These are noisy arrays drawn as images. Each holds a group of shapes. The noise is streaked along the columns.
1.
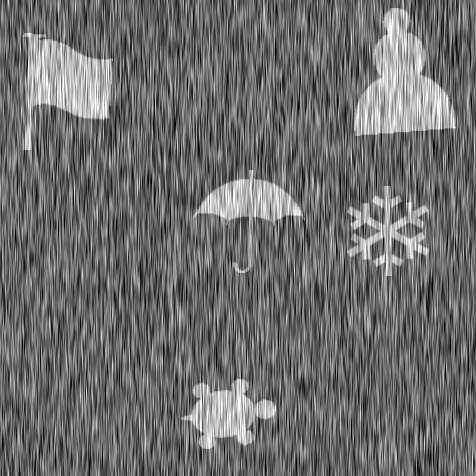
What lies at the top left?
flag
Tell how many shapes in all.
5
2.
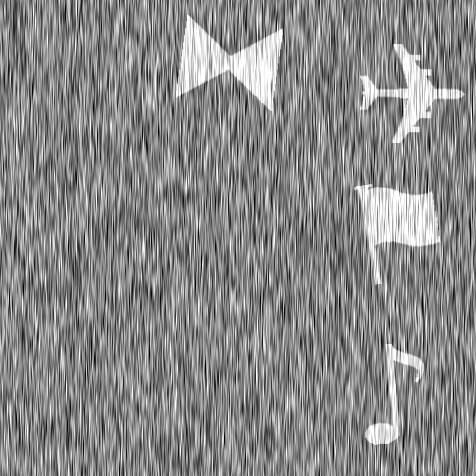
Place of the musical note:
bottom right
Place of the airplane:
top right
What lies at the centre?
nothing
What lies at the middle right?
flag
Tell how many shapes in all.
4
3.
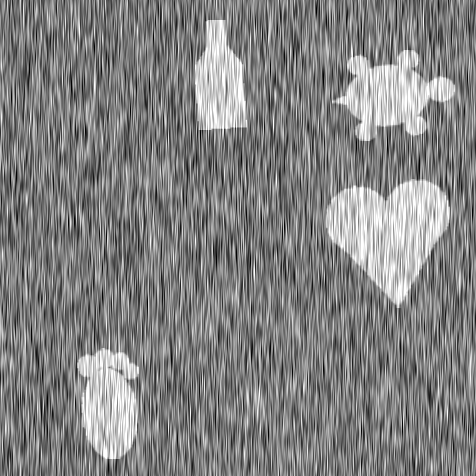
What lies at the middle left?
nothing
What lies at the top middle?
bottle
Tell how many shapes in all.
4
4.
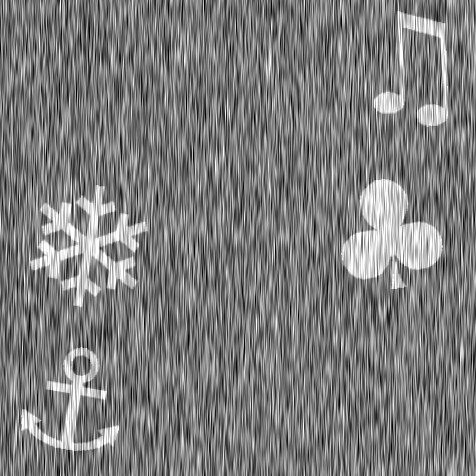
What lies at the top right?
pair of musical notes
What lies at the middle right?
club
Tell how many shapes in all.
4
